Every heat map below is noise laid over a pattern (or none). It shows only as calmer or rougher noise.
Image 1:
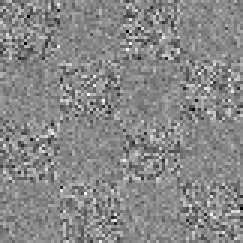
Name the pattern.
a checkerboard
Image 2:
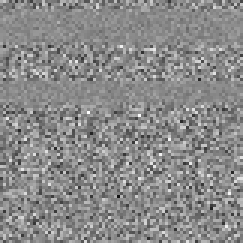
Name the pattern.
bands of rows
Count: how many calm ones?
2
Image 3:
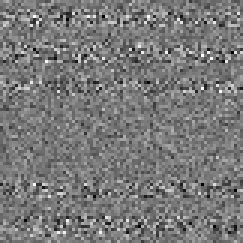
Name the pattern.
bands of rows
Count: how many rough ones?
5
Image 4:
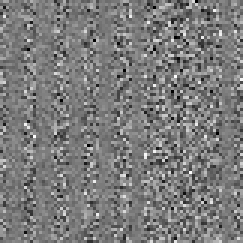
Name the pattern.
bands of columns
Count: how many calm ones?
6
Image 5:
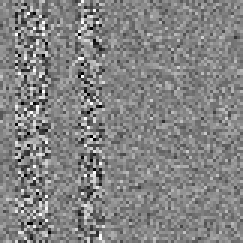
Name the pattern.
bands of columns
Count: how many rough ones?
2
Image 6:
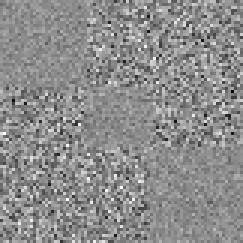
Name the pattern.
blocks along the diagonal
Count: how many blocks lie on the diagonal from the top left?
3
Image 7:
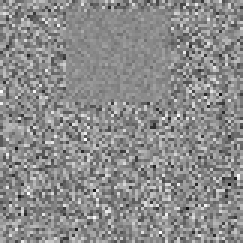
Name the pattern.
one block
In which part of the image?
top middle
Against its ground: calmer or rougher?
calmer
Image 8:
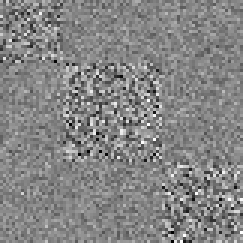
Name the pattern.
blocks along the diagonal
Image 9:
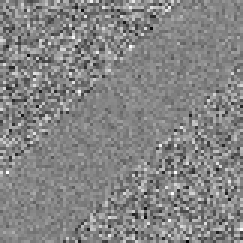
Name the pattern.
a diagonal band
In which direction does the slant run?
bottom left to top right
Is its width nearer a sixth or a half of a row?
a half
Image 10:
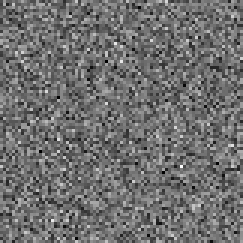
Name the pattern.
only noise
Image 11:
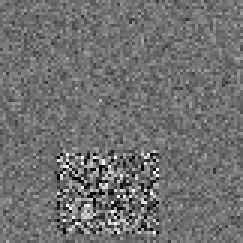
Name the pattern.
one block
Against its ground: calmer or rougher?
rougher
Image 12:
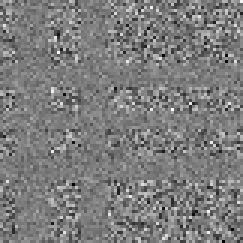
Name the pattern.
bands of rows crossing bands of columns
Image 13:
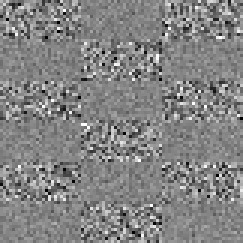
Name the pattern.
a checkerboard
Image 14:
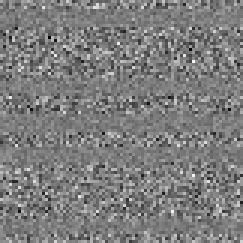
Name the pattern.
bands of rows
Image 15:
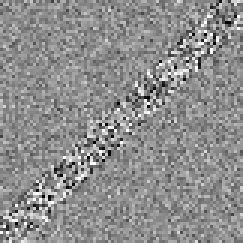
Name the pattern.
a diagonal band
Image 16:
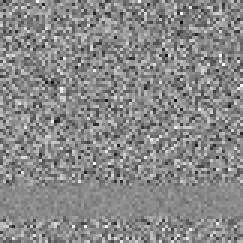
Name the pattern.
one band of rows
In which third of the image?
bottom
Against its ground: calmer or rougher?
calmer
